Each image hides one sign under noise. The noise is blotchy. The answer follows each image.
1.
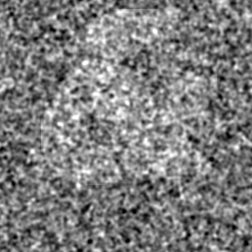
ampersand
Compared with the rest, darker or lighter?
lighter
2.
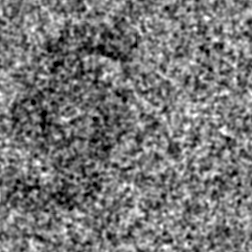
section sign
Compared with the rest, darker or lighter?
darker
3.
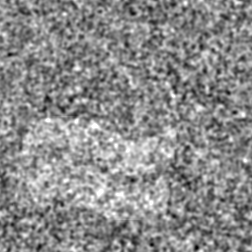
approximately sign
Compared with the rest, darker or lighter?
lighter
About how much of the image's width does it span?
two thirds
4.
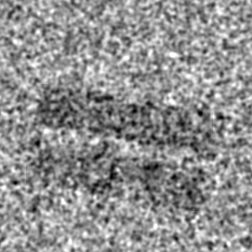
equals sign
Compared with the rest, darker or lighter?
darker
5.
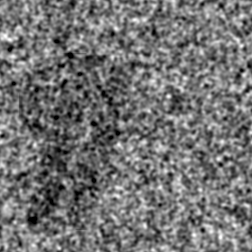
pilcrow
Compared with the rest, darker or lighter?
darker
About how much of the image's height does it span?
two thirds
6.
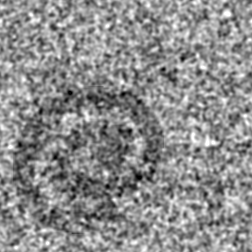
at sign
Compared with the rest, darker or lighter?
darker
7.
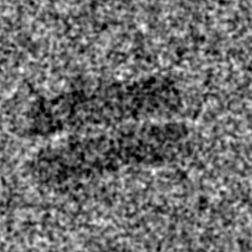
equals sign
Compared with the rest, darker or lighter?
darker
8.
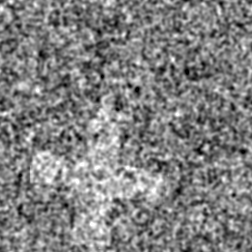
plus sign
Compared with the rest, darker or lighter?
lighter
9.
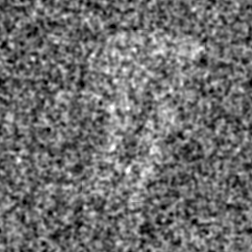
pilcrow
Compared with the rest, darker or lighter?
lighter
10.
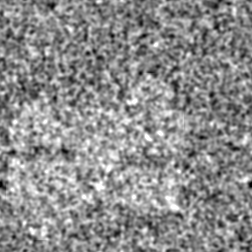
not-equal sign
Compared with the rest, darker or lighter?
lighter
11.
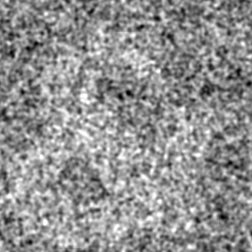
ampersand
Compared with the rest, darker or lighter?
lighter
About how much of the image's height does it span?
nearly all
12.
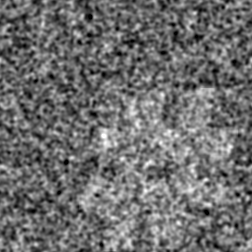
hash sign
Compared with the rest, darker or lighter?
lighter
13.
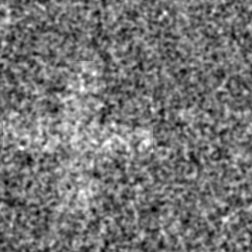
plus sign
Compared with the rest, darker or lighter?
lighter
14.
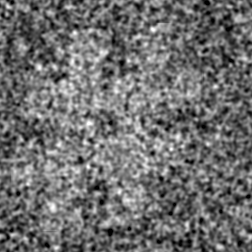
hash sign
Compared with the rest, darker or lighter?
lighter
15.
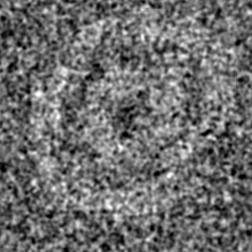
at sign
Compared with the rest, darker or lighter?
lighter
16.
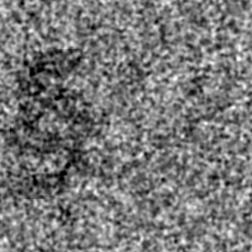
section sign
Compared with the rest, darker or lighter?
darker
